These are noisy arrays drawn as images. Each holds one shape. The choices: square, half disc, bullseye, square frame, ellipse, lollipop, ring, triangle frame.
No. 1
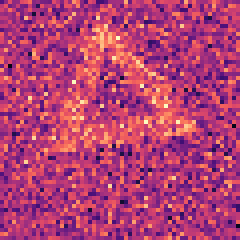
triangle frame
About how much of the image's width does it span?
two thirds
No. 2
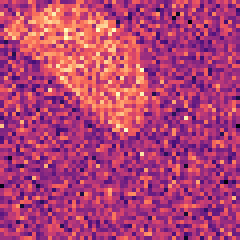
half disc
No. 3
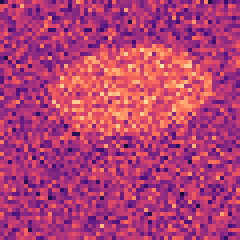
ellipse
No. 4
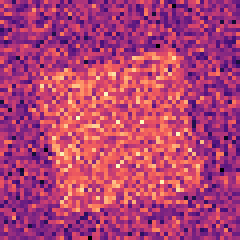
square
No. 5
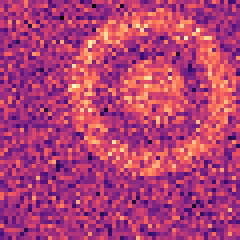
bullseye
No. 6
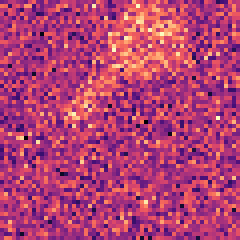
lollipop
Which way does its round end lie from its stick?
up and right
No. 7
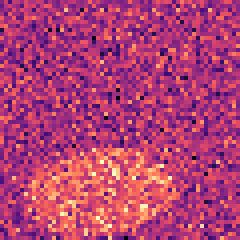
ellipse
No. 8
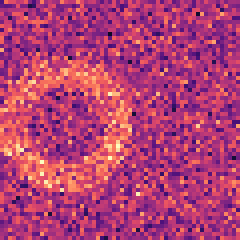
ring
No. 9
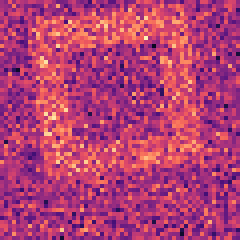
square frame
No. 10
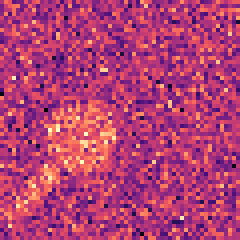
lollipop
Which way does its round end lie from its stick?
up and right
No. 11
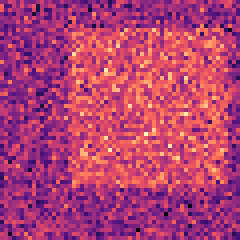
square
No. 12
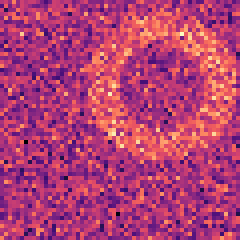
ring
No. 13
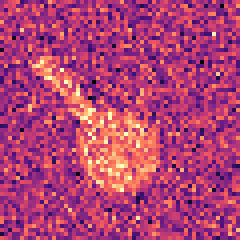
lollipop
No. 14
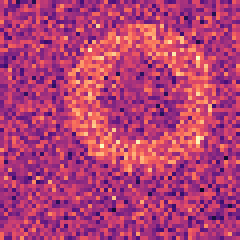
ring
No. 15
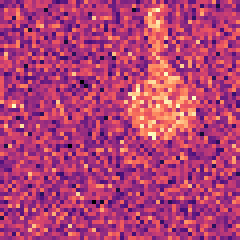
lollipop
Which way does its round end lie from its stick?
down
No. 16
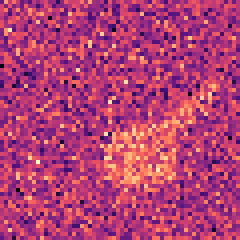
lollipop
